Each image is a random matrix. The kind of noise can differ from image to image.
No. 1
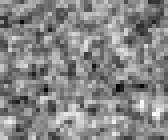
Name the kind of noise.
blotchy
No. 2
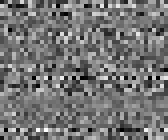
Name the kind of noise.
rows of uneven size
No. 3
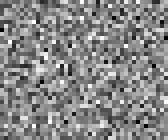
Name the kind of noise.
independent entries
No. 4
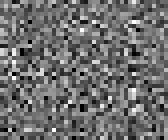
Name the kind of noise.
low rank plus noise
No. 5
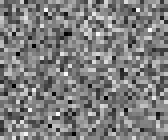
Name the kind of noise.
independent entries
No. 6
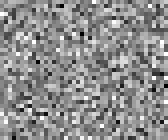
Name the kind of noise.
independent entries
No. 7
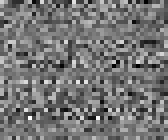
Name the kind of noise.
rows of uneven size
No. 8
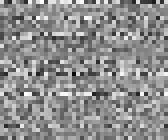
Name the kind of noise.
rows of uneven size
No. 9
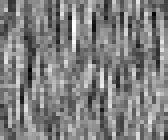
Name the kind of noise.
streaked along the columns
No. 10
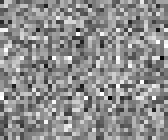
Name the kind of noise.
low rank plus noise
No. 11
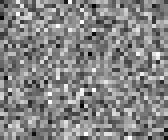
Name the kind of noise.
independent entries
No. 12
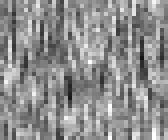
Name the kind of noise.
streaked along the columns
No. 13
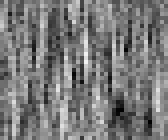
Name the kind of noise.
streaked along the columns
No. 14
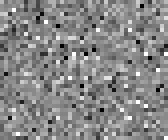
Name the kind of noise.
heavy tails
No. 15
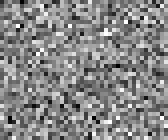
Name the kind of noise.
independent entries
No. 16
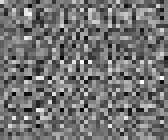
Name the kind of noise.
low rank plus noise
